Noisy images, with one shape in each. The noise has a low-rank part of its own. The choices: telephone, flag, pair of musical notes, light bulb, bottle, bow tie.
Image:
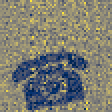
telephone
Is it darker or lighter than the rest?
darker
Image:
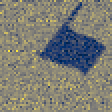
flag
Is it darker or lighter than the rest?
darker
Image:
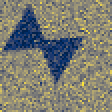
bow tie
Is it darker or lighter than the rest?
darker
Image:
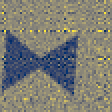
bow tie
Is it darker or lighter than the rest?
darker
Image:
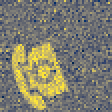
telephone
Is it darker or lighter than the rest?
lighter
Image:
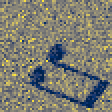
pair of musical notes
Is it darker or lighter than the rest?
darker
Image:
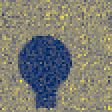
light bulb
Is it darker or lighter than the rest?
darker
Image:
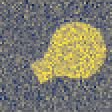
light bulb
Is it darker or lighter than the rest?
lighter
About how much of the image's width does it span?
two thirds
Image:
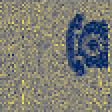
telephone
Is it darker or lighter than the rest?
darker
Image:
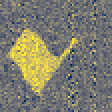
flag
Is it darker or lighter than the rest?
lighter
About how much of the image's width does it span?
two thirds
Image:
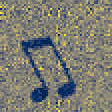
pair of musical notes
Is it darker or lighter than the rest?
darker
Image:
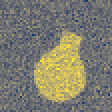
light bulb
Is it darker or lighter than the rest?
lighter
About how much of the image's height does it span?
two thirds
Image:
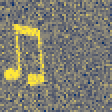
pair of musical notes
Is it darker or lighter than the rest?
lighter
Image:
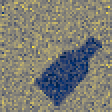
bottle
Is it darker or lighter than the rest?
darker
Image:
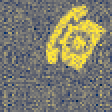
telephone
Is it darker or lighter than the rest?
lighter
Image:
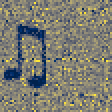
pair of musical notes
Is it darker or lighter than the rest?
darker
